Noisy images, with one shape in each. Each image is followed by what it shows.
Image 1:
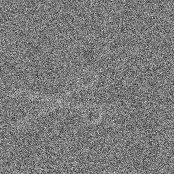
pair of scissors
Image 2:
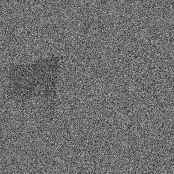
flag
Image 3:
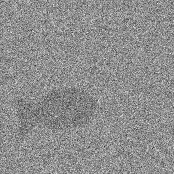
fish
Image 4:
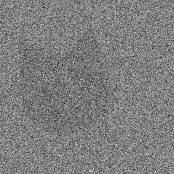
cat's head
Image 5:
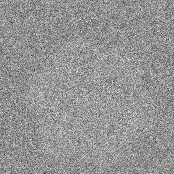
flower
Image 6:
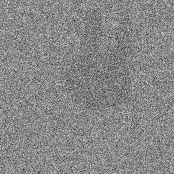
rabbit's head
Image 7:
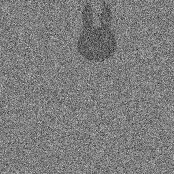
rabbit's head
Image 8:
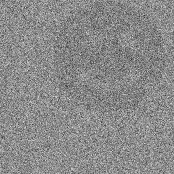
smiling face
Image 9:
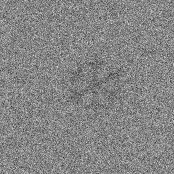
snowflake
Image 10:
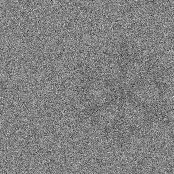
snowflake
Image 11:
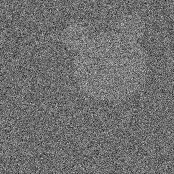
bear's head
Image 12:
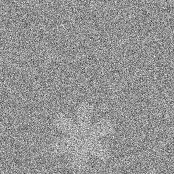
asterisk
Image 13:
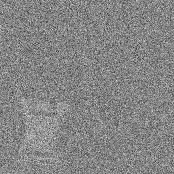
chess rook
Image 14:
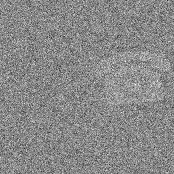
telephone
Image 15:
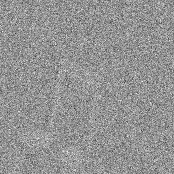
pair of musical notes
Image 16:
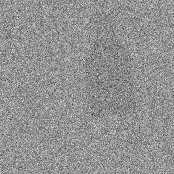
bottle
